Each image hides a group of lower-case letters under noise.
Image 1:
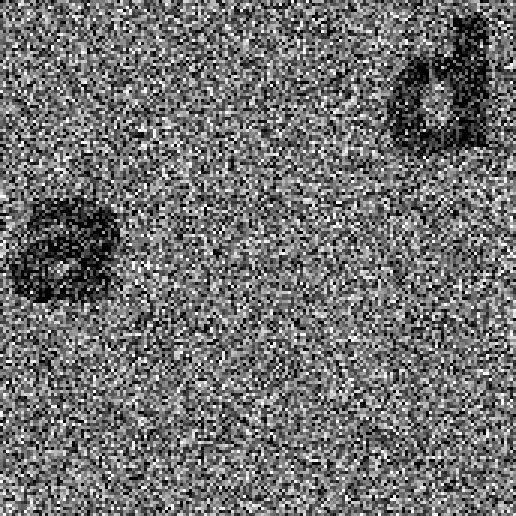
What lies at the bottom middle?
nothing
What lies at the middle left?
a
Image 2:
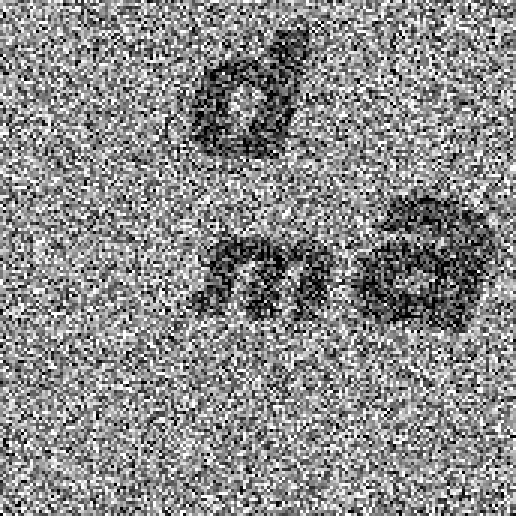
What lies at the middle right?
a
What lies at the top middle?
d
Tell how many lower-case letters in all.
3
